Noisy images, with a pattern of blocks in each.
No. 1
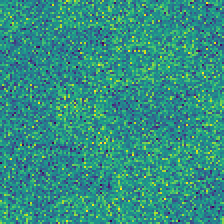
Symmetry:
top and bottom mirror each other
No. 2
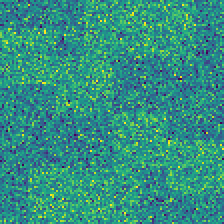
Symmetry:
the same after a half turn
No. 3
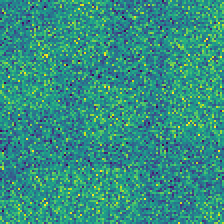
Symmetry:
mirrored about the diagonal from the top left
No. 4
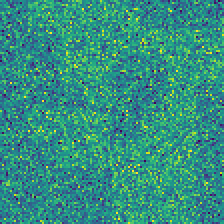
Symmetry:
no symmetry
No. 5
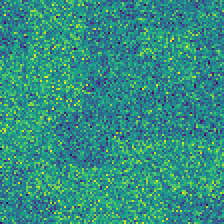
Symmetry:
mirrored about the diagonal from the bottom left
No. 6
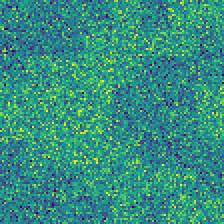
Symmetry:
top and bottom mirror each other
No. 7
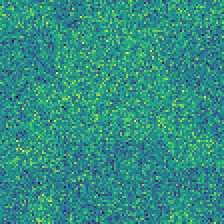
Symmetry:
left and right mirror each other
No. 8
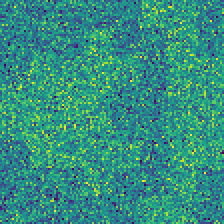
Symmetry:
top and bottom mirror each other
